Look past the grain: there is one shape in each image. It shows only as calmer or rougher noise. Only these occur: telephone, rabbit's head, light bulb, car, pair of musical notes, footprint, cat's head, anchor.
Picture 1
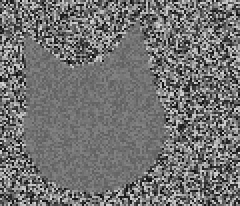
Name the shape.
cat's head
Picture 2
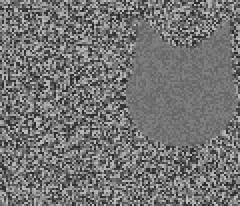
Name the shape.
cat's head
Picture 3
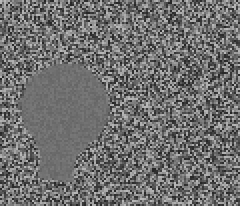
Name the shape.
light bulb
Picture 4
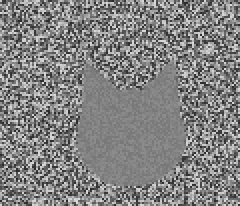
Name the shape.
cat's head
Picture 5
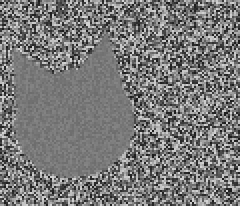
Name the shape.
cat's head
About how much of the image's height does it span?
two thirds
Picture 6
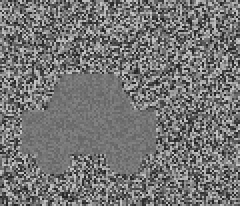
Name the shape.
car
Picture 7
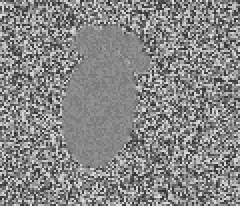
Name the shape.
footprint
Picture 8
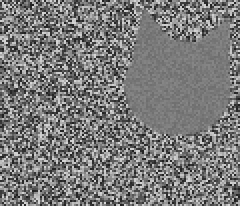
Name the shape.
cat's head
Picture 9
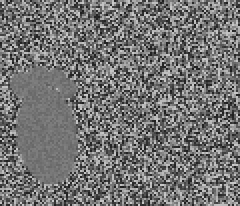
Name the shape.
footprint
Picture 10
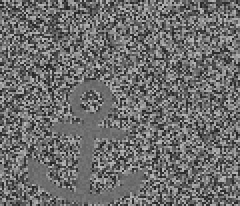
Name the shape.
anchor
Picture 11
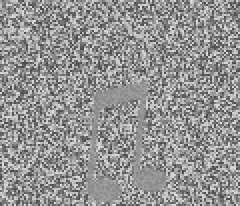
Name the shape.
pair of musical notes
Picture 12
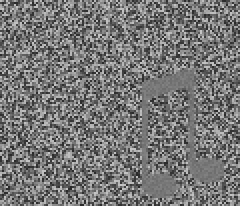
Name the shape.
pair of musical notes
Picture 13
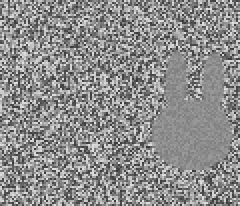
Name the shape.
rabbit's head
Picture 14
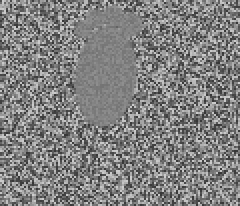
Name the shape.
footprint
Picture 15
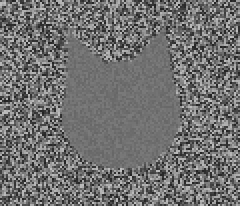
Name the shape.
cat's head
